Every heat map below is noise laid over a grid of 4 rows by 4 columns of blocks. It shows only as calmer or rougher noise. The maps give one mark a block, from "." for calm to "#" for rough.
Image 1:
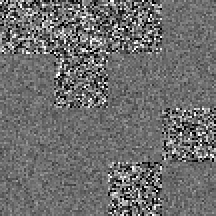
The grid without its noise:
###.
.#..
...#
..#.
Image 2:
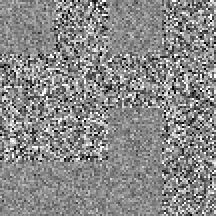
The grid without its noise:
.#.#
####
##.#
...#
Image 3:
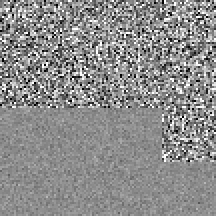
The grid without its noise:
####
####
...#
....
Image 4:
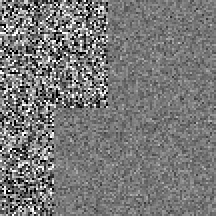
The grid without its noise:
##..
##..
#...
#...
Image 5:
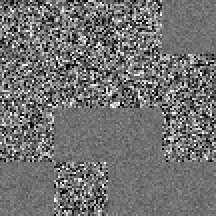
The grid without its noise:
###.
####
#..#
.#..
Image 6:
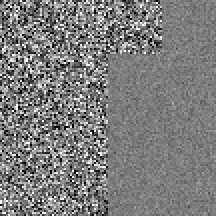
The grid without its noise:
###.
##..
##..
##..
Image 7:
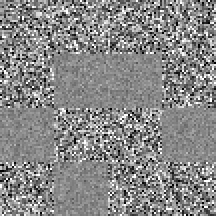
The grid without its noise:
####
#..#
.##.
#.##
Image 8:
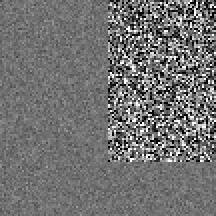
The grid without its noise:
..##
..##
..##
....
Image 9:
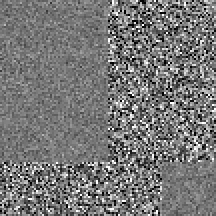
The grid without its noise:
..##
..##
..##
###.
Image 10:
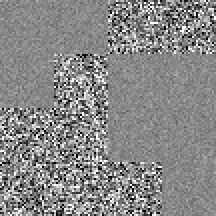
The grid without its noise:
..##
.#..
##..
###.
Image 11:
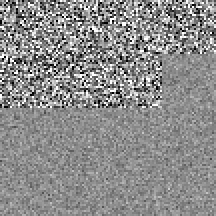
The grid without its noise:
####
###.
....
....
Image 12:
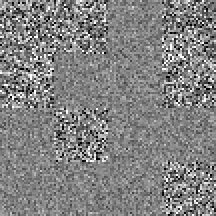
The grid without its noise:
##.#
#..#
.#..
...#
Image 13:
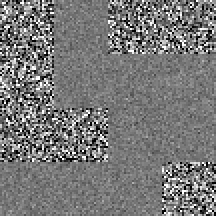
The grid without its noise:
#.##
#...
##..
...#
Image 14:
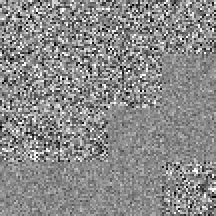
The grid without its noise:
####
###.
##..
...#
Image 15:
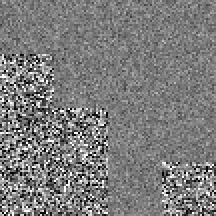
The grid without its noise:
....
#...
##..
##.#
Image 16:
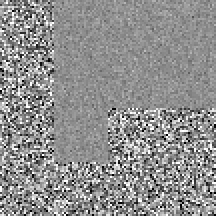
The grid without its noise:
#...
#...
#.##
####
